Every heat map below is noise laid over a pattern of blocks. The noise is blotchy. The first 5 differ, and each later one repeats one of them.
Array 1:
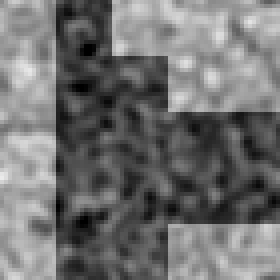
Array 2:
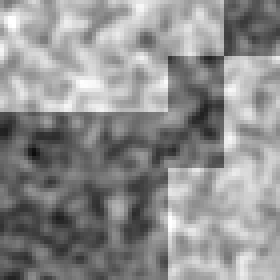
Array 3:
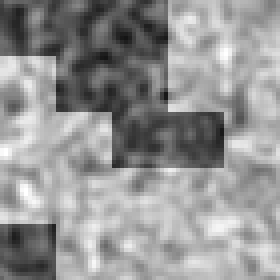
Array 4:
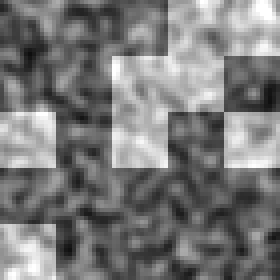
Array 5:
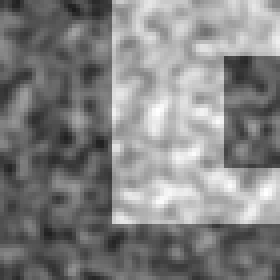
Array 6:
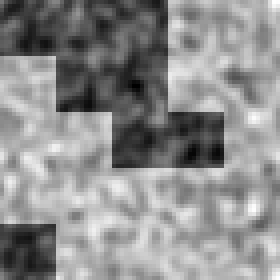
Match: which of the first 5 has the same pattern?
3
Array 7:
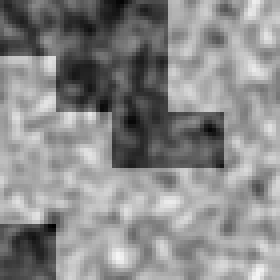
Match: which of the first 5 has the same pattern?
3
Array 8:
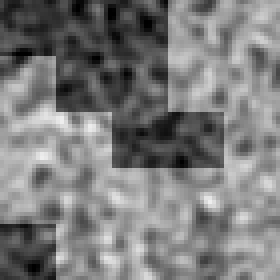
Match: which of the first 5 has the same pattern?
3
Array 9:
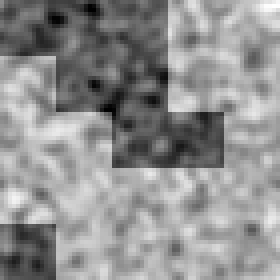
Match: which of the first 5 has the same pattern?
3
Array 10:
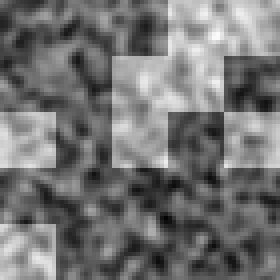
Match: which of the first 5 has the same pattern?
4
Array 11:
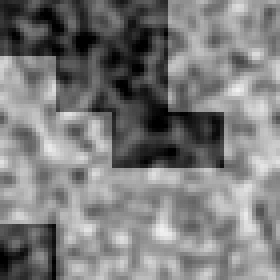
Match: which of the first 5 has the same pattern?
3
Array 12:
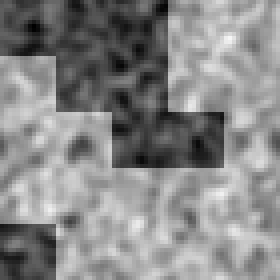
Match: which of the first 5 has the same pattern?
3
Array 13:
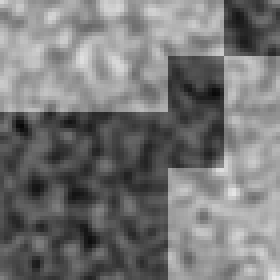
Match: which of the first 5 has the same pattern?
2
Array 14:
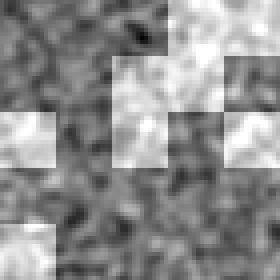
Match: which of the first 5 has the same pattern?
4
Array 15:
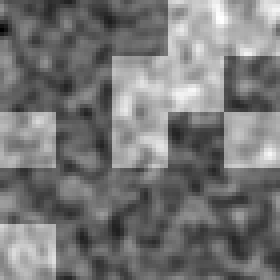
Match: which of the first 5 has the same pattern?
4
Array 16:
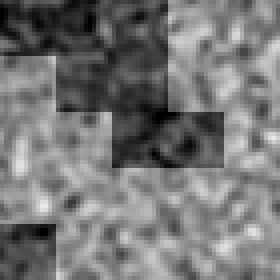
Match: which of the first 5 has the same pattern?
3
